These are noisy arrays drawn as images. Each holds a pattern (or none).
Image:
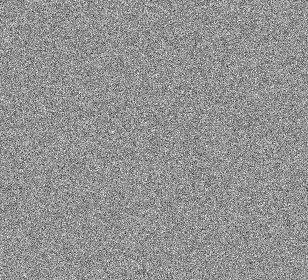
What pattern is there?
only noise
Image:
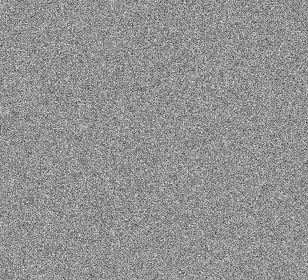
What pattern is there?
only noise
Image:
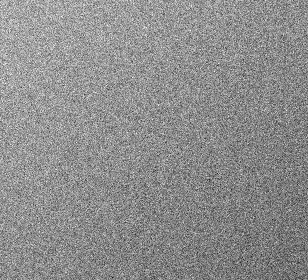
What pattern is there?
a smooth slope
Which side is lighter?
top left
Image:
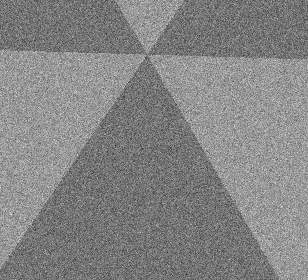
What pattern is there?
spokes from one point
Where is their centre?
top middle
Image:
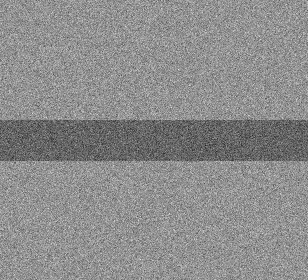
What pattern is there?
one horizontal stripe
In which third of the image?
middle
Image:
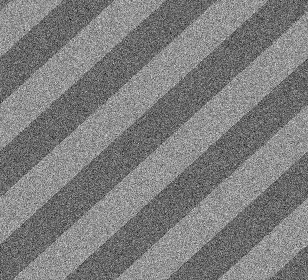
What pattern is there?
diagonal stripes
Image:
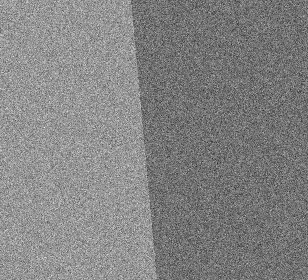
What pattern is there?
a sharp edge
